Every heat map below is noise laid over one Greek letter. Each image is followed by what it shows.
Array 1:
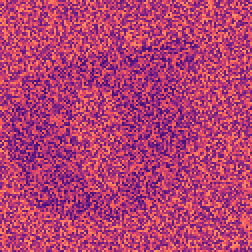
sigma
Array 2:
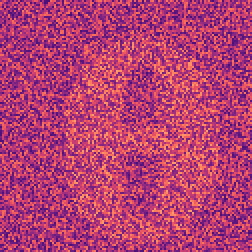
theta
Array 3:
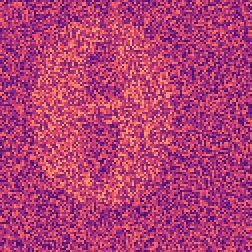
theta
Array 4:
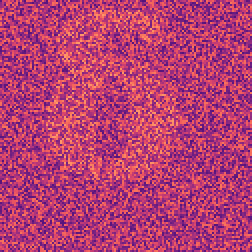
delta
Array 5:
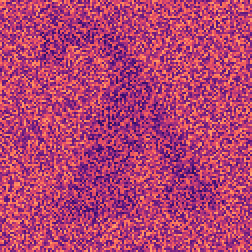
lambda
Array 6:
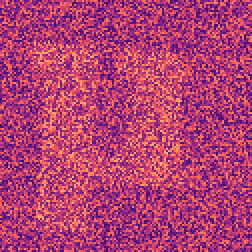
mu
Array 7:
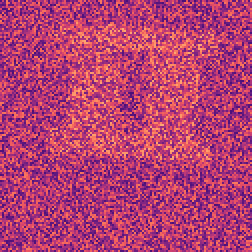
pi
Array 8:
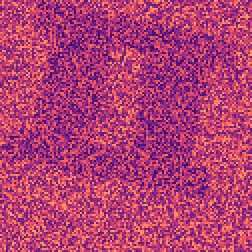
pi
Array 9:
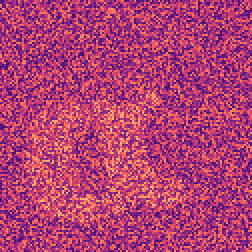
alpha
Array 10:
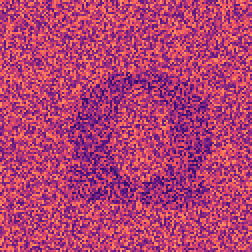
omega
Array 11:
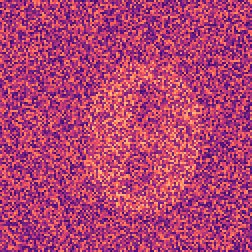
theta
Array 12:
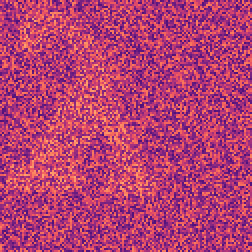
lambda
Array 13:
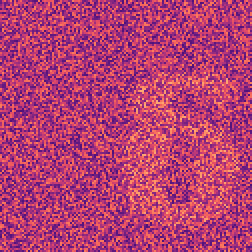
delta
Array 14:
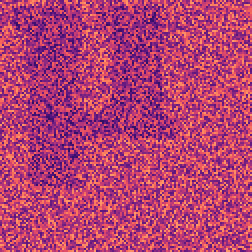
mu
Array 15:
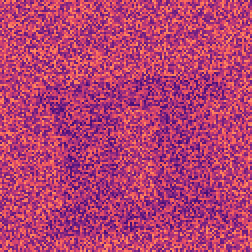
pi
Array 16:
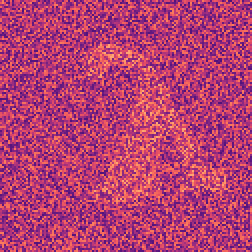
lambda
